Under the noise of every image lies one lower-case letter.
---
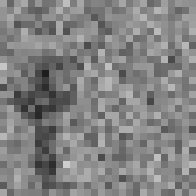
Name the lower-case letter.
f
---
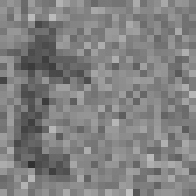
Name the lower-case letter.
t
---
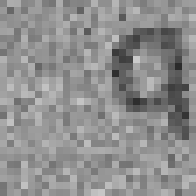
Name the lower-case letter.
q
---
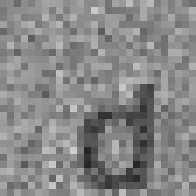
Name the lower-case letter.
d
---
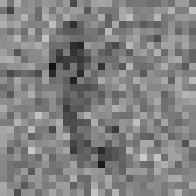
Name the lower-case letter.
t
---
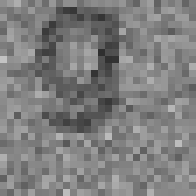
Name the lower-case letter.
g
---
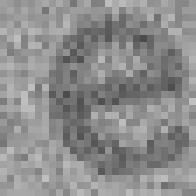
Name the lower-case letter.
e
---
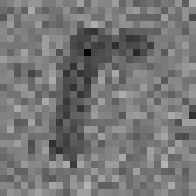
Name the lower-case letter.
r
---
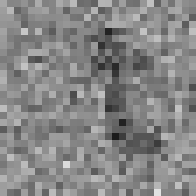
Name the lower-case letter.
t
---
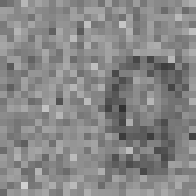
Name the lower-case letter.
g
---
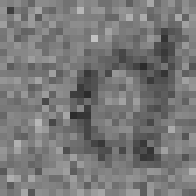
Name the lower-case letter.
d
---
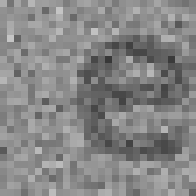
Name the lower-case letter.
e
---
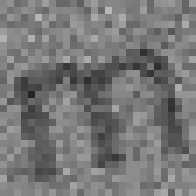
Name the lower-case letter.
m
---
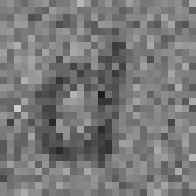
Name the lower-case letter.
d
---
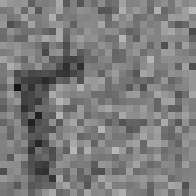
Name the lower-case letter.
r
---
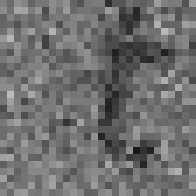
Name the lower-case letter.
t
